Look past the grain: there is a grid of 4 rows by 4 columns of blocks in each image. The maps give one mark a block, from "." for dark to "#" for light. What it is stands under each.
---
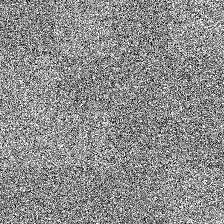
. # . #
# . . .
# # . .
. . . #
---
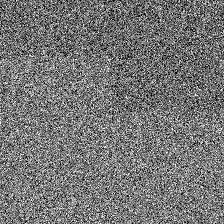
. . . .
# # . .
# # # #
# # # #
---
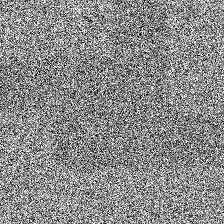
# # . #
. . . #
# . . .
# # # #
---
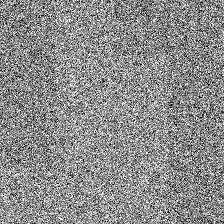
. # . .
. # # .
. # # .
# # # .
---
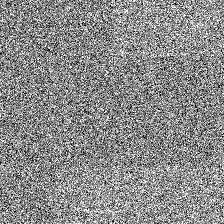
. . # #
. . . .
. . . .
. # # #
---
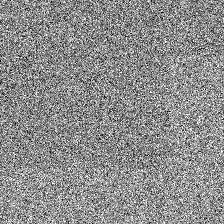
. . . .
. . . #
. . . #
# # # #
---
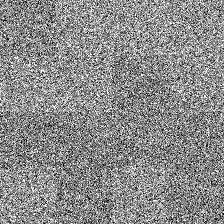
. # # #
# # . #
. . . .
# . # .
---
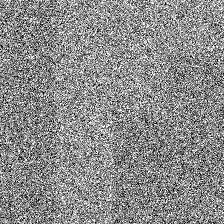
. # # #
. # # .
. # . .
. # . .
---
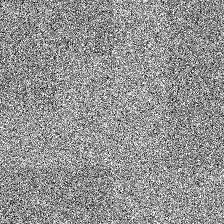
. . # .
. # # .
# # # .
. . # #
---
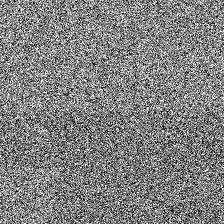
# # # #
# # # #
. . . .
# . . .
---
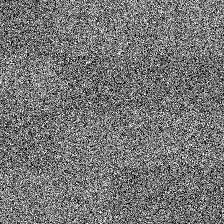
. # # #
# . . .
. # # #
# # . .
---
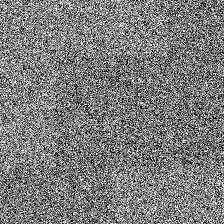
# # # .
# . . .
# . . .
. . # #
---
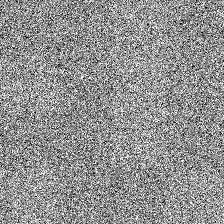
. . # .
# . # .
. . # .
# . . #
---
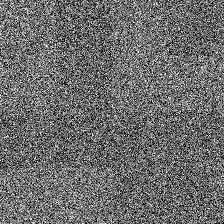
# . # .
# . # #
. . . .
# # . .
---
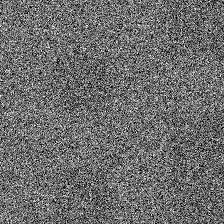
# # # .
# . # #
# # # .
# . # .
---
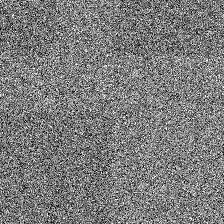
. # . .
# # # #
. . # #
. . # #
